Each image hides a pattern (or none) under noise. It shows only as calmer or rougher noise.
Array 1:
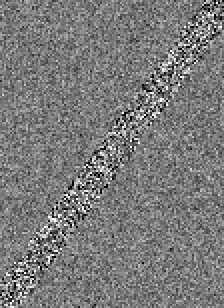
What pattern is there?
a diagonal band
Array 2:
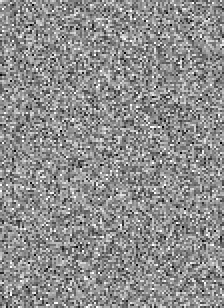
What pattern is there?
only noise
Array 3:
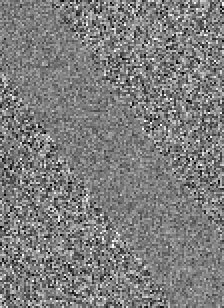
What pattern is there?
a diagonal band
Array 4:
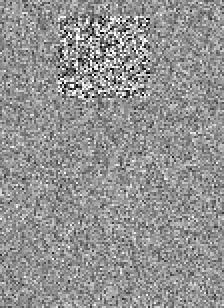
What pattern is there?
one block
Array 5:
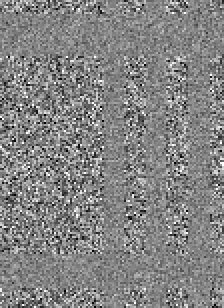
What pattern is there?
bands of rows crossing bands of columns
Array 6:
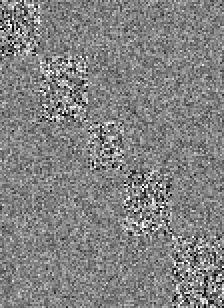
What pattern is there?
blocks along the diagonal
